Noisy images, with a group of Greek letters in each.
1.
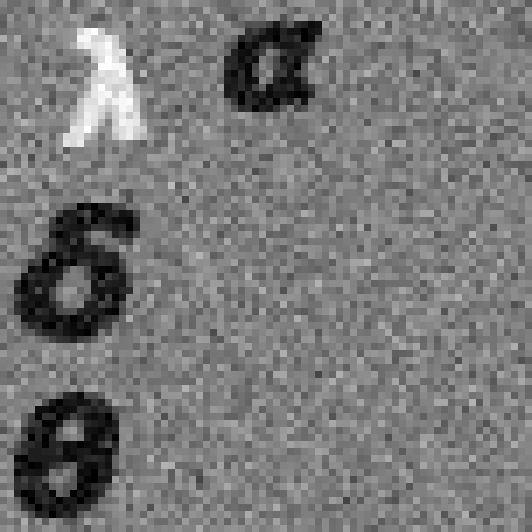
top left: light lambda; top middle: dark alpha; middle left: dark delta; bottom left: dark theta
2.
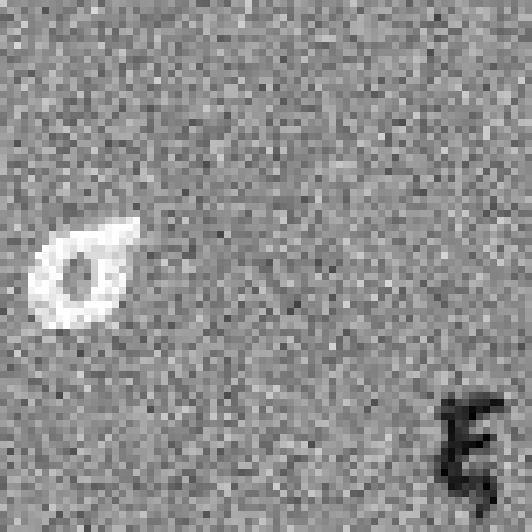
middle left: light sigma; bottom right: dark xi
